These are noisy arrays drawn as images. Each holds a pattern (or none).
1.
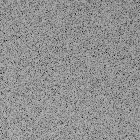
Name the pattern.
a smooth slope
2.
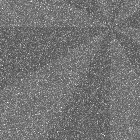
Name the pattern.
spokes from one point
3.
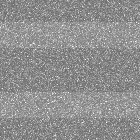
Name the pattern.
horizontal stripes
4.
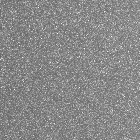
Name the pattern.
a smooth slope
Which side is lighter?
right
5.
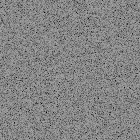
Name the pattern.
only noise
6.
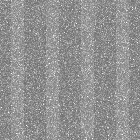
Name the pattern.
vertical stripes
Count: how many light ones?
4
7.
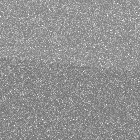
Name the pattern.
a sharp edge
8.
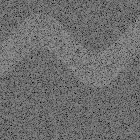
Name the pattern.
a wavy band
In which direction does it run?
left to right
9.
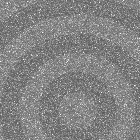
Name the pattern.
rings round one point
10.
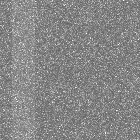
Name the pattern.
one vertical stripe
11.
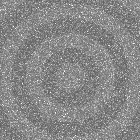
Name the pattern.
rings round one point
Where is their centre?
centre
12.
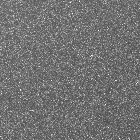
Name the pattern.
a smooth slope
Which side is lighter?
top left
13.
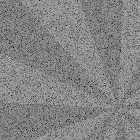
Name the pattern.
spokes from one point
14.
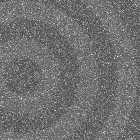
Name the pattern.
rings round one point
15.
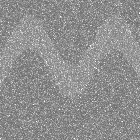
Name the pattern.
a wavy band
